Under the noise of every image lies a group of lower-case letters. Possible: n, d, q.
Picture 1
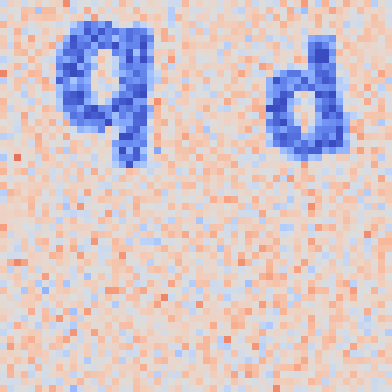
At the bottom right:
nothing
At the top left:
q
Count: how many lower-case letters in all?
2
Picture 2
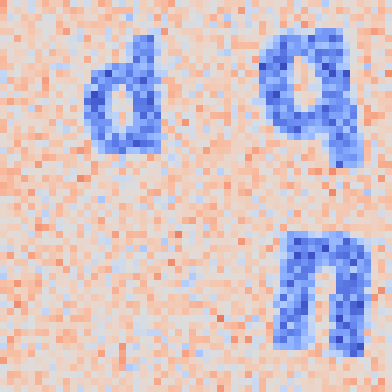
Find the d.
top left
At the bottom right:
n
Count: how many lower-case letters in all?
3
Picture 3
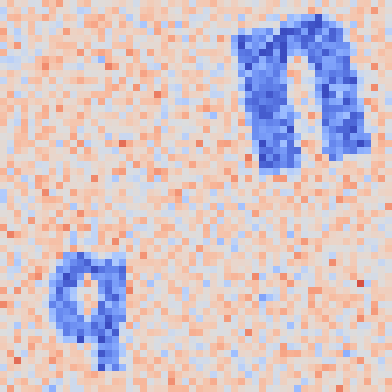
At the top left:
nothing
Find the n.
top right
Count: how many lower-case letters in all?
2
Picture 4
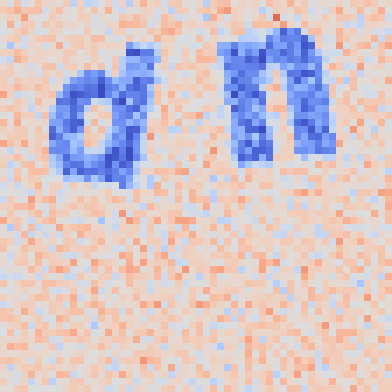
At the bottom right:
nothing
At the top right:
n
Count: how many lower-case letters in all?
2
